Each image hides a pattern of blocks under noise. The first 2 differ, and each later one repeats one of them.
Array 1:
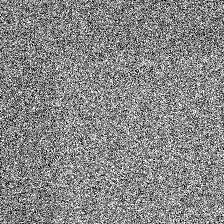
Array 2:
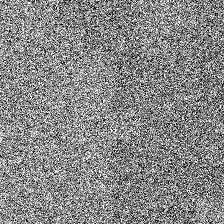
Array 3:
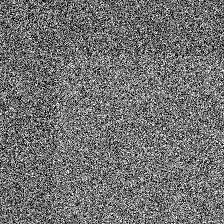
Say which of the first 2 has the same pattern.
1
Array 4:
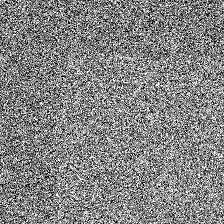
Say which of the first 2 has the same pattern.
1
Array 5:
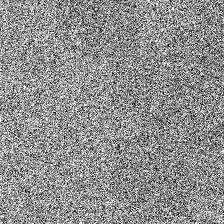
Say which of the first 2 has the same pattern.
2
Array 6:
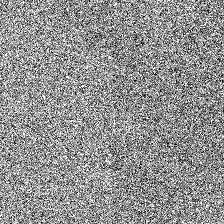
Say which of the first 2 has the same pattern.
2
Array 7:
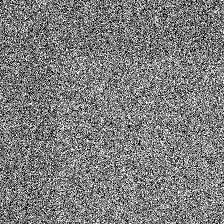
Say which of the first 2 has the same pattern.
1
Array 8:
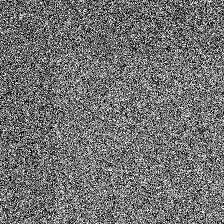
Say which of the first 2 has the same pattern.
1
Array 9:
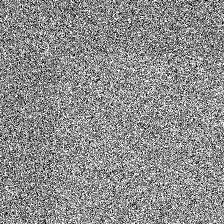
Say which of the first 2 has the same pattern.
1
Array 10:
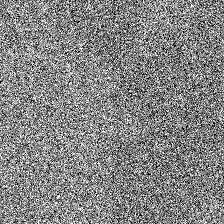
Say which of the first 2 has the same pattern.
2
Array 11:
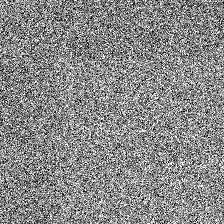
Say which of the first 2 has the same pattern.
1
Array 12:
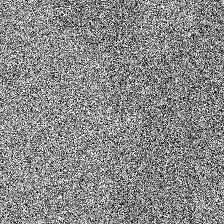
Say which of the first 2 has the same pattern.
2
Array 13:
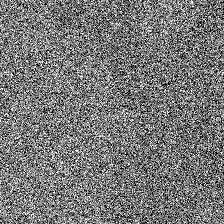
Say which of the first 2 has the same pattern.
2
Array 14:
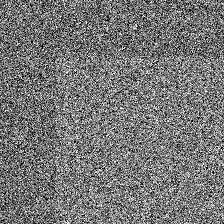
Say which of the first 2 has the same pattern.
1
